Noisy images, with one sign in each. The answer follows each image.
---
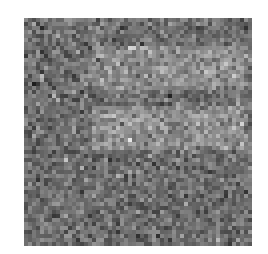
light equals sign
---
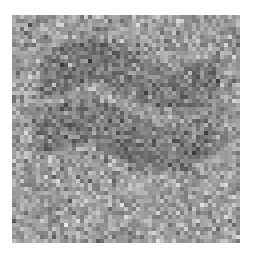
dark approximately sign
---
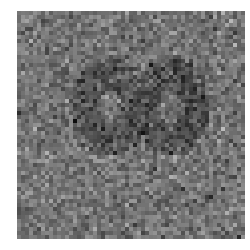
dark infinity sign
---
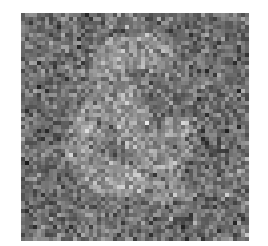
light ampersand
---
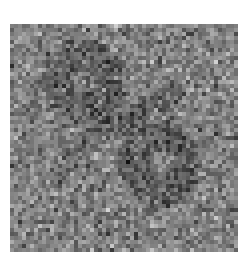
dark percent sign
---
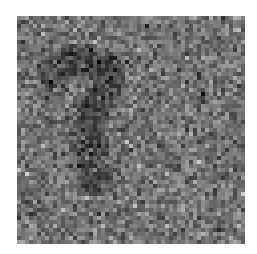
dark question mark
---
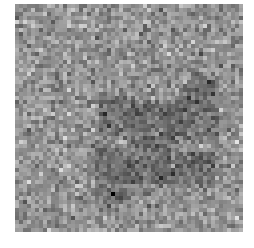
dark not-equal sign
